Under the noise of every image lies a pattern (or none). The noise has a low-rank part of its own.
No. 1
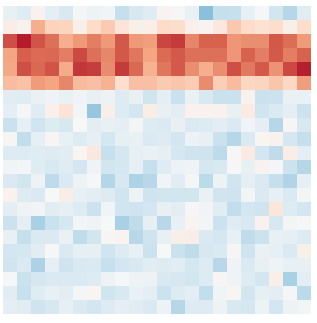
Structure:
one band of rows
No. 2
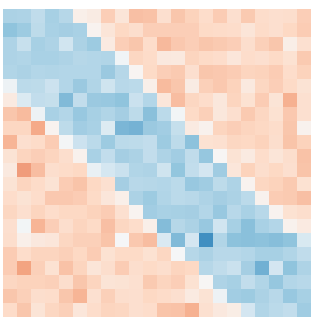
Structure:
a diagonal band
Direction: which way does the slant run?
top left to bottom right
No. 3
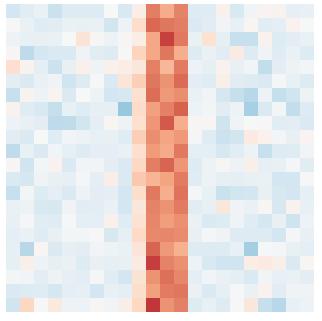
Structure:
one band of columns
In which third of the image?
middle
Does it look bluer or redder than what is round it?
redder
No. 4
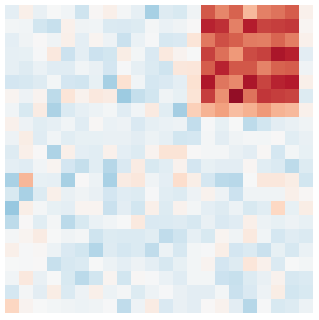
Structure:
one block
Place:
top right
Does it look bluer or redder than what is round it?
redder
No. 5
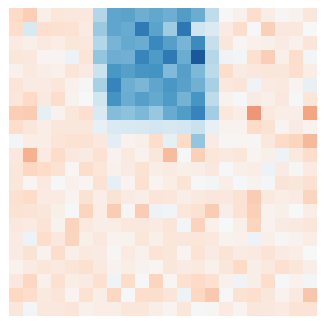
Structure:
one block
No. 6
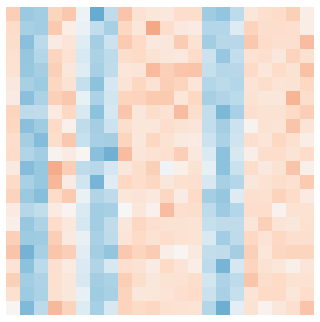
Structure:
bands of columns
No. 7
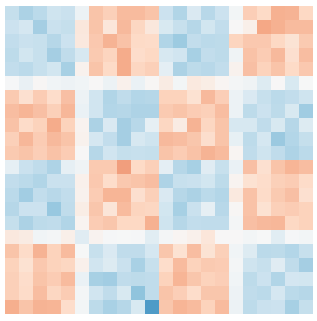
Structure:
a checkerboard
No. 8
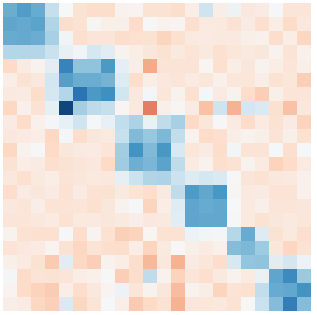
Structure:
blocks along the diagonal
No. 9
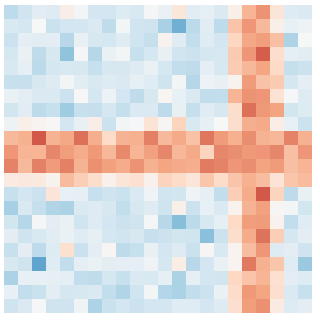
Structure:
bands of rows crossing bands of columns
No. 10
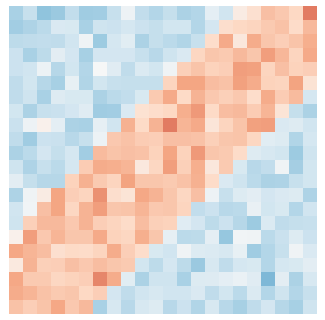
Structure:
a diagonal band
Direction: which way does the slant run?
bottom left to top right
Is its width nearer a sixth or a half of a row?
a half
